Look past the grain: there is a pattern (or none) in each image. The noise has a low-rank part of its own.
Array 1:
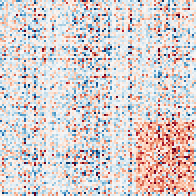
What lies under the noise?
one block
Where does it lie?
bottom right
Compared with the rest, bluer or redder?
redder
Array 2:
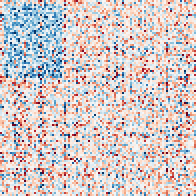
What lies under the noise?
one block
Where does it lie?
top left
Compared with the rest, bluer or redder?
bluer
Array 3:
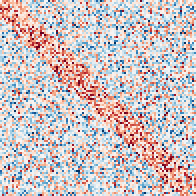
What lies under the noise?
a diagonal band
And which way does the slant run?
top left to bottom right
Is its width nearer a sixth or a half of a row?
a sixth
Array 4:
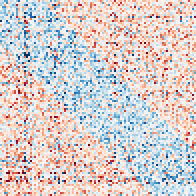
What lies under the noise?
a diagonal band
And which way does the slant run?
top left to bottom right
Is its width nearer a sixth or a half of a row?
a half
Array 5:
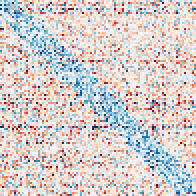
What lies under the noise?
a diagonal band
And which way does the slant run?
top left to bottom right
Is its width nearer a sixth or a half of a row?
a sixth
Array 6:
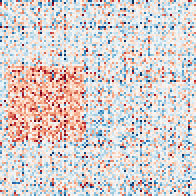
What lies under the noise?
one block
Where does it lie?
middle left
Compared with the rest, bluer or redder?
redder
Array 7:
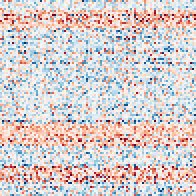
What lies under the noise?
bands of rows
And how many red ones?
3
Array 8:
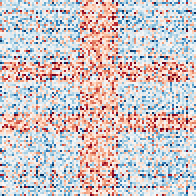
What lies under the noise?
bands of rows crossing bands of columns
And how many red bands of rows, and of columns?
2 and 1
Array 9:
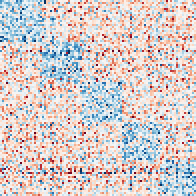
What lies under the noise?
blocks along the diagonal
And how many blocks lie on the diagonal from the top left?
5
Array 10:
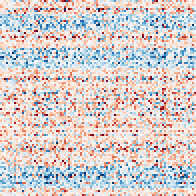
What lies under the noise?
bands of rows
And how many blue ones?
3
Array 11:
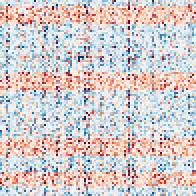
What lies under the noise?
bands of rows
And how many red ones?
4
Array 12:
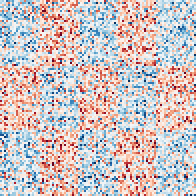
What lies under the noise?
a checkerboard
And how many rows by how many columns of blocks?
3 by 5
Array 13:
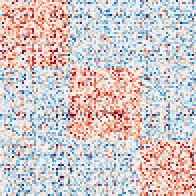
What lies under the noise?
blocks along the diagonal
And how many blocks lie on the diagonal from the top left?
3
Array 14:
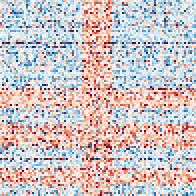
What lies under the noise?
bands of rows crossing bands of columns
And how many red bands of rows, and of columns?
3 and 1
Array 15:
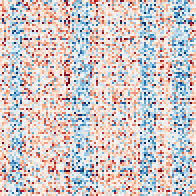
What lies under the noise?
bands of columns
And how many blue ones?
4
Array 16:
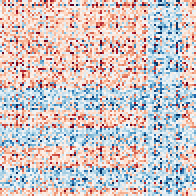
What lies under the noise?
bands of rows crossing bands of columns
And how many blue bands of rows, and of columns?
3 and 1
